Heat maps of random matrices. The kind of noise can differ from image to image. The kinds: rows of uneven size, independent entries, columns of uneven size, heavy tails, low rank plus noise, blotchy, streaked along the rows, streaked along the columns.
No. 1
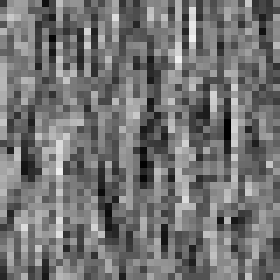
streaked along the columns
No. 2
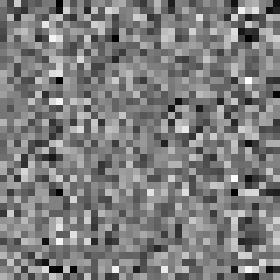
low rank plus noise
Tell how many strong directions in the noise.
one
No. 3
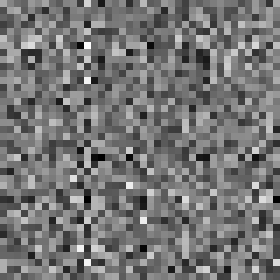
low rank plus noise
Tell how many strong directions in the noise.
two
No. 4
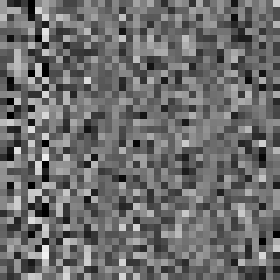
columns of uneven size
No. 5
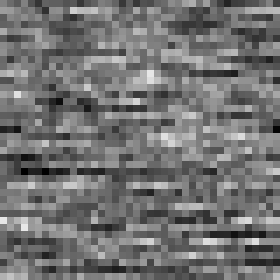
streaked along the rows
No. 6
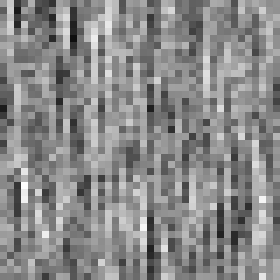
streaked along the columns
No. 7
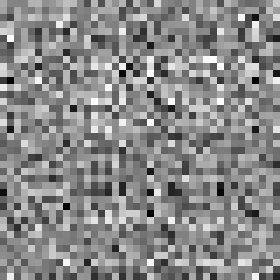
low rank plus noise
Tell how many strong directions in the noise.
three or four
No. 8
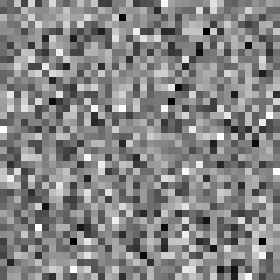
independent entries
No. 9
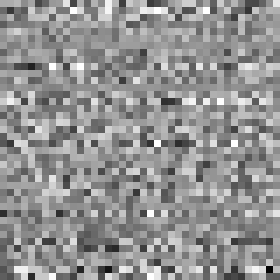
rows of uneven size
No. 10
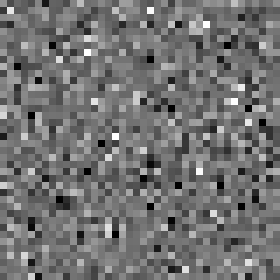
heavy tails
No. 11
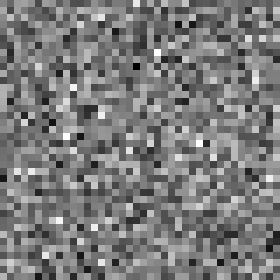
independent entries
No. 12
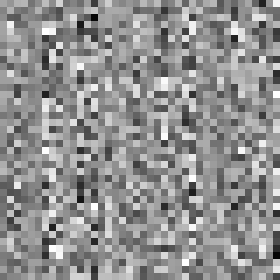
columns of uneven size
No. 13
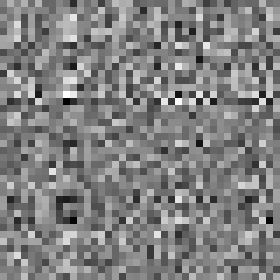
low rank plus noise
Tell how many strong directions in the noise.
one
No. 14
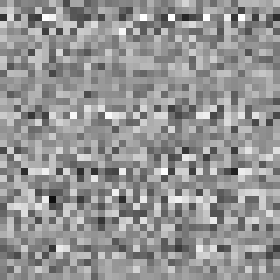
rows of uneven size
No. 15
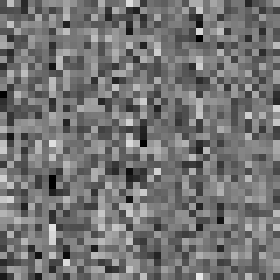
columns of uneven size
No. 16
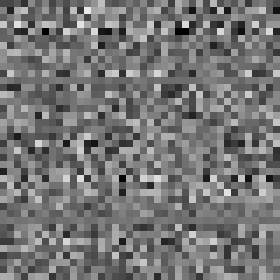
rows of uneven size
